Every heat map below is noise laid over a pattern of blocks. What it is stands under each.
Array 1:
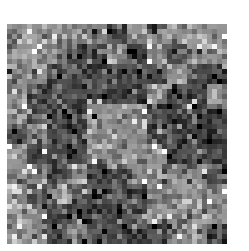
mirrored about the diagonal from the top left
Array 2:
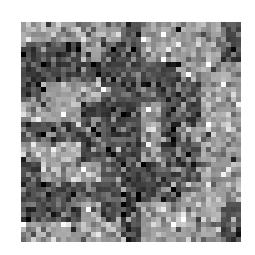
top and bottom mirror each other
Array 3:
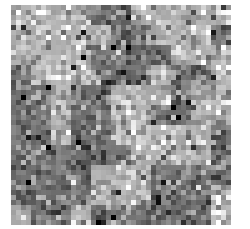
no symmetry
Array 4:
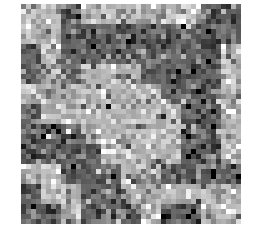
mirrored about the diagonal from the bottom left
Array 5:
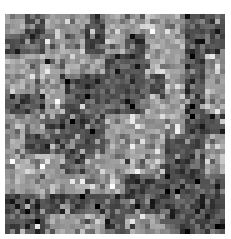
mirrored about the diagonal from the top left
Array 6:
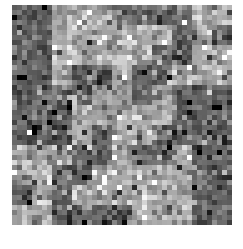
the same after a half turn
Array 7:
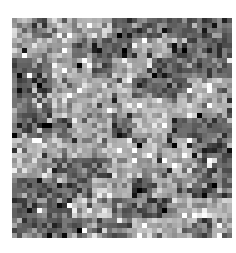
the same after a half turn
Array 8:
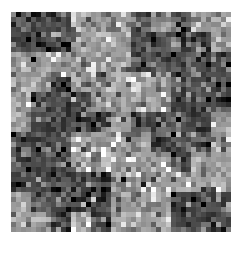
the same after a half turn
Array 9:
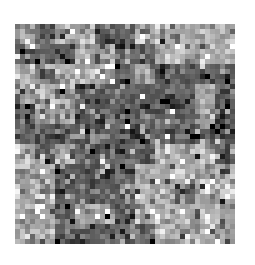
mirrored about the diagonal from the top left
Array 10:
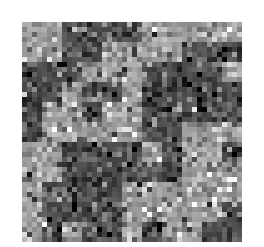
mirrored about the diagonal from the top left
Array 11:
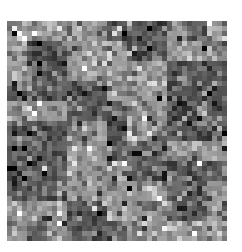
the same after a half turn
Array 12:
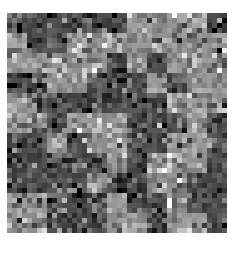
mirrored about the diagonal from the bottom left
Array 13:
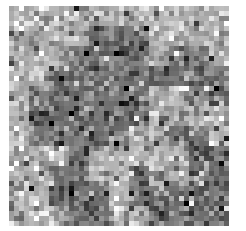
mirrored about the diagonal from the top left
